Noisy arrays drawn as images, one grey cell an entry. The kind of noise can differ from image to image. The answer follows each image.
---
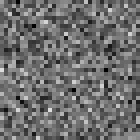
independent entries
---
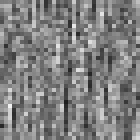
streaked along the columns
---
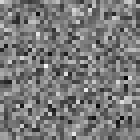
independent entries
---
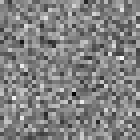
low rank plus noise
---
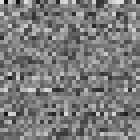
rows of uneven size
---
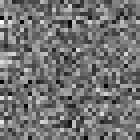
low rank plus noise
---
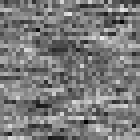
streaked along the rows
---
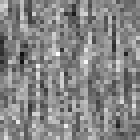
streaked along the columns
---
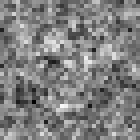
blotchy
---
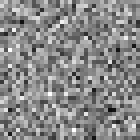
independent entries
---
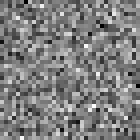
independent entries
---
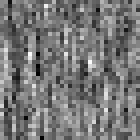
streaked along the columns
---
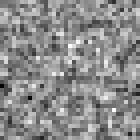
blotchy
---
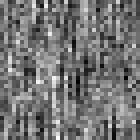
streaked along the columns
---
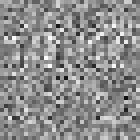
low rank plus noise
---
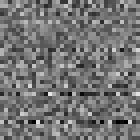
rows of uneven size
